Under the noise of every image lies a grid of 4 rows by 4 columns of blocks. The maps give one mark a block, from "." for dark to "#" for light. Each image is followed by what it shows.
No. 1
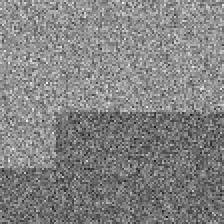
# # # #
# # # #
# . . .
. . . .
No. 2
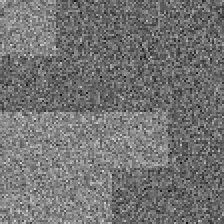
# . . .
. . . .
# # # .
# # . .
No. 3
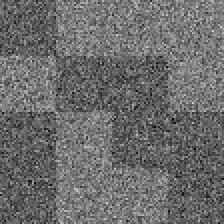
. # # #
# . . #
. # . .
. # # .
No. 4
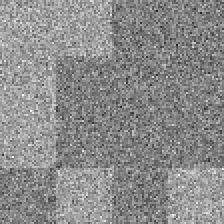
# # . .
# . . .
# . . .
. # . #
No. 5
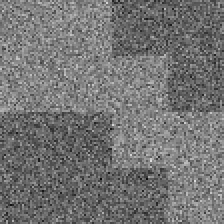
# # . .
# # # .
. . # #
. . . #
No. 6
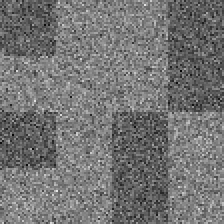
. # # .
# # # .
. # . #
# # . #
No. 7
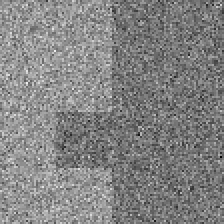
# # . .
# # . .
# . . .
# # . .
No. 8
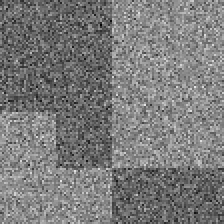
. . # #
. . # #
# . # #
# # . .
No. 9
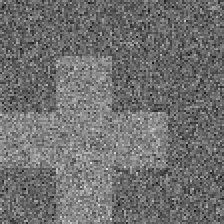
. . . .
. # . .
# # # .
. # . .
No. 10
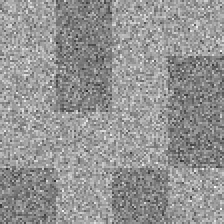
# . # #
# . # .
# # # .
. # . #
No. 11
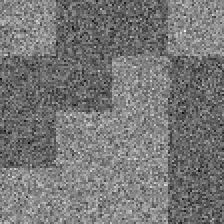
# . . #
. . # .
. # # .
# # # .
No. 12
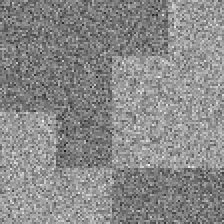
. . . #
. . # #
# . # #
# # . .
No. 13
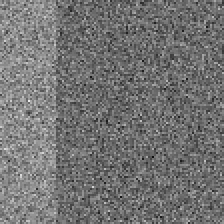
# . . .
# . . .
# . . .
# . . .
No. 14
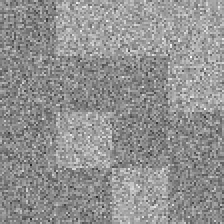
. # # #
. . . #
. # . .
. . # .
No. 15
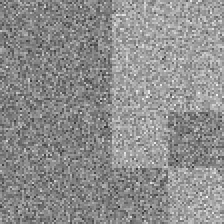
. . # #
. . # #
. . # .
. . . #
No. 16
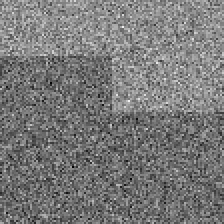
# # # #
. . # #
. . . .
. . . .
